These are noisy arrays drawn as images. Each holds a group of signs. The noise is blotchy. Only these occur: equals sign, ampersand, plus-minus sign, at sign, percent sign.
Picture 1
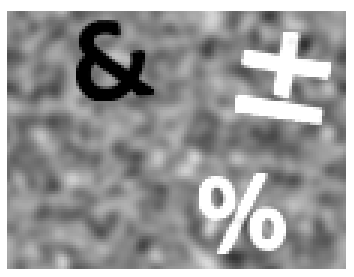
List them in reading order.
top left: dark ampersand; top right: light plus-minus sign; bottom right: light percent sign
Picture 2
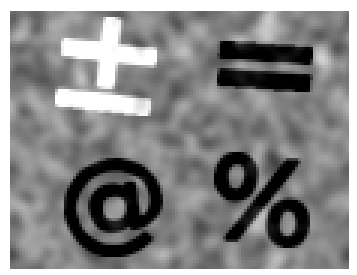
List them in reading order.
top left: light plus-minus sign; top right: dark equals sign; bottom left: dark at sign; bottom right: dark percent sign
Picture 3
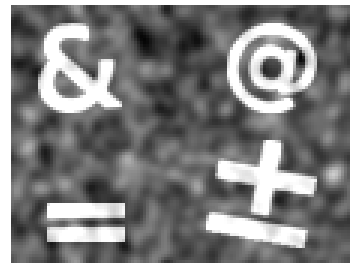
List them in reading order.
top left: light ampersand; top right: light at sign; bottom left: light equals sign; bottom right: light plus-minus sign
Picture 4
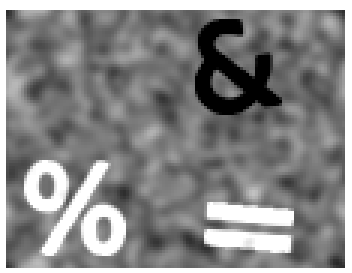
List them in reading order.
top right: dark ampersand; bottom left: light percent sign; bottom right: light equals sign
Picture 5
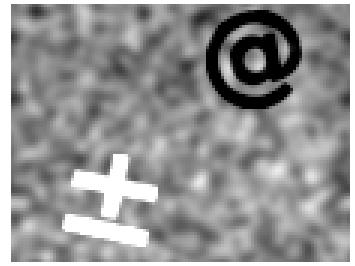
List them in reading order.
top right: dark at sign; bottom left: light plus-minus sign
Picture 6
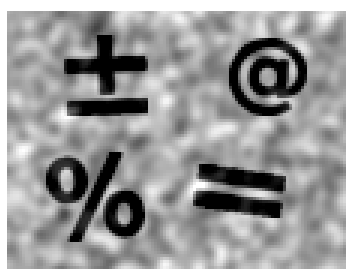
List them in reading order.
top left: dark plus-minus sign; top right: dark at sign; bottom left: dark percent sign; bottom right: dark equals sign
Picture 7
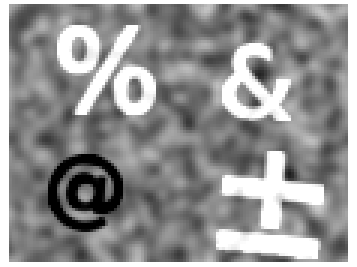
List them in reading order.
top left: light percent sign; top right: light ampersand; bottom left: dark at sign; bottom right: light plus-minus sign
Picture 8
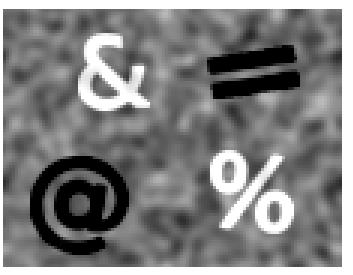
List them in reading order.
top left: light ampersand; top right: dark equals sign; bottom left: dark at sign; bottom right: light percent sign
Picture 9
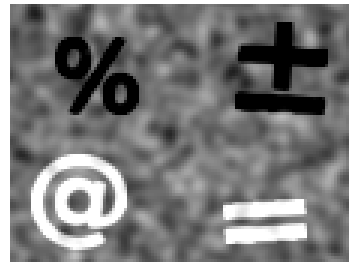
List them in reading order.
top left: dark percent sign; top right: dark plus-minus sign; bottom left: light at sign; bottom right: light equals sign
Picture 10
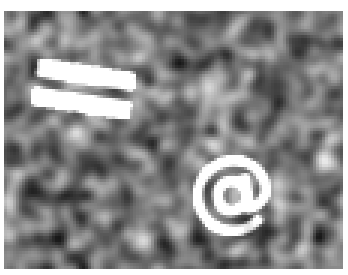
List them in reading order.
top left: light equals sign; bottom right: light at sign
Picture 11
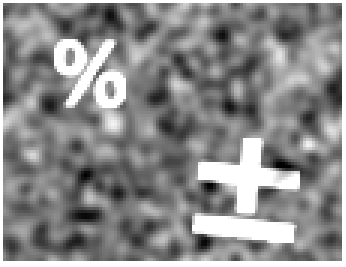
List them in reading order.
top left: light percent sign; bottom right: light plus-minus sign
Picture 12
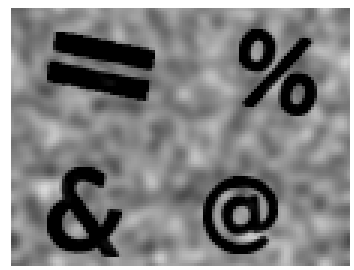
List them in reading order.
top left: dark equals sign; top right: dark percent sign; bottom left: dark ampersand; bottom right: dark at sign
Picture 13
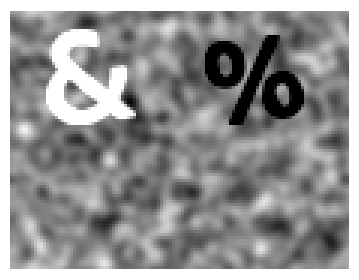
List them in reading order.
top left: light ampersand; top right: dark percent sign
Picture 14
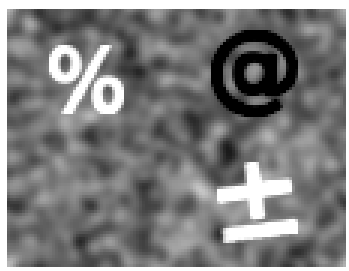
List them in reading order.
top left: light percent sign; top right: dark at sign; bottom right: light plus-minus sign
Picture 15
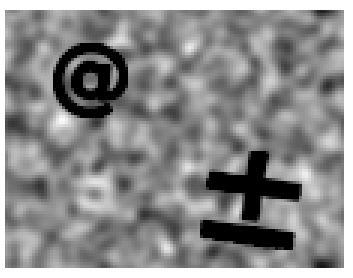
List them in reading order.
top left: dark at sign; bottom right: dark plus-minus sign
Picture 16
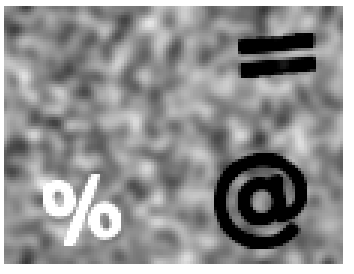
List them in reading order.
top right: dark equals sign; bottom left: light percent sign; bottom right: dark at sign
